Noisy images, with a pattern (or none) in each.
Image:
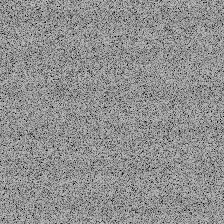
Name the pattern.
horizontal stripes
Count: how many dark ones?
6
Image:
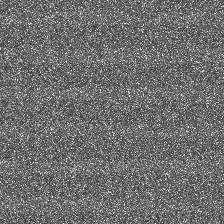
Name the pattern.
horizontal stripes
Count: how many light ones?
6
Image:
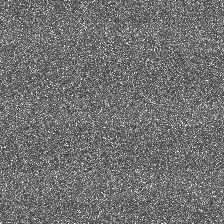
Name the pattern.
horizontal stripes
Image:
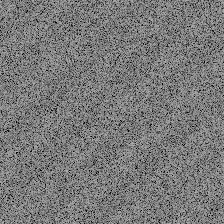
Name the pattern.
diagonal stripes
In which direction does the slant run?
bottom left to top right
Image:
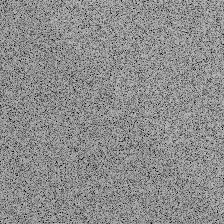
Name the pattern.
a sharp edge
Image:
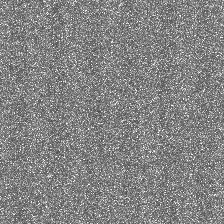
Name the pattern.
vertical stripes
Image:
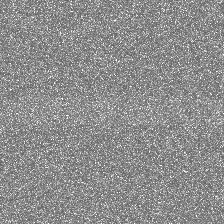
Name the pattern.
one horizontal stripe
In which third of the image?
middle
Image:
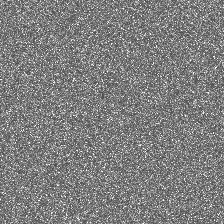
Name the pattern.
only noise
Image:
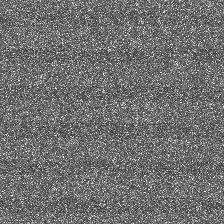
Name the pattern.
horizontal stripes
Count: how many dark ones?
6
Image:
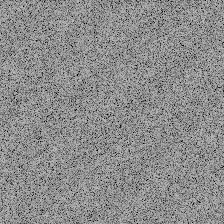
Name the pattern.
diagonal stripes
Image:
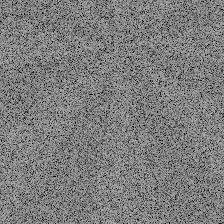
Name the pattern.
spokes from one point
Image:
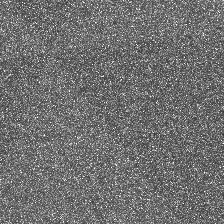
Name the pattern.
spokes from one point
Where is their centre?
top left
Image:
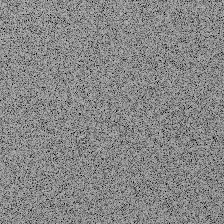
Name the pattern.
a smooth slope
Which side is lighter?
top left
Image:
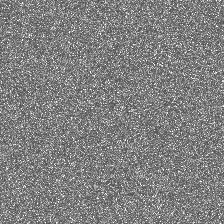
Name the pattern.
only noise
